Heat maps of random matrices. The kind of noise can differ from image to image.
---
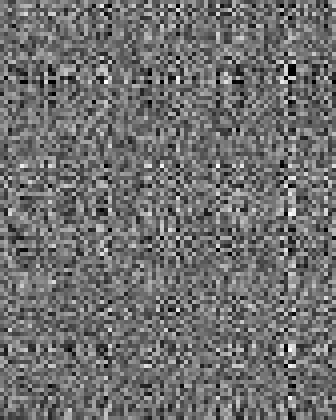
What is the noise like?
low rank plus noise
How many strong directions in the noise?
two
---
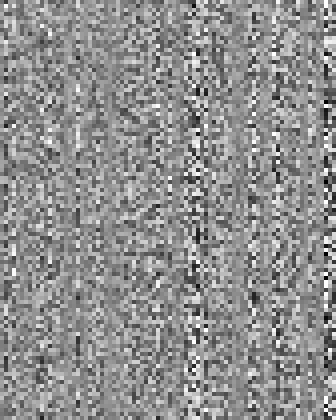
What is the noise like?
columns of uneven size
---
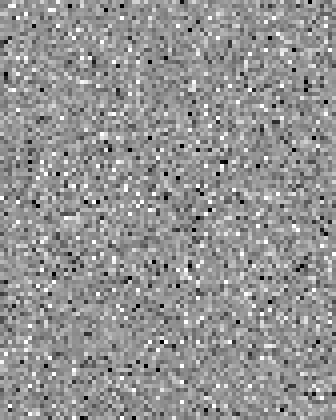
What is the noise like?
heavy tails
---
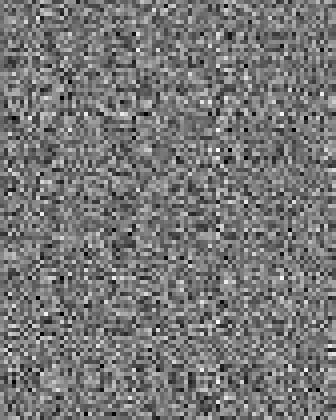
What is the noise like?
low rank plus noise
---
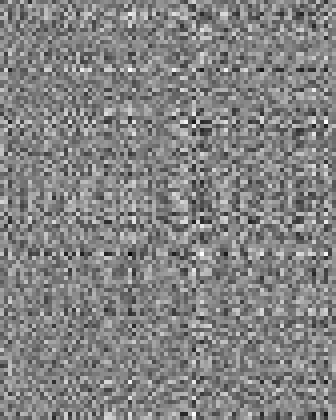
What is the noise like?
low rank plus noise
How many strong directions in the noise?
two
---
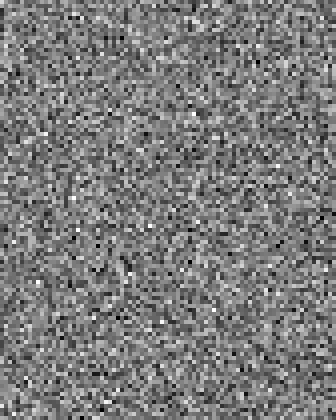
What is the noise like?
independent entries
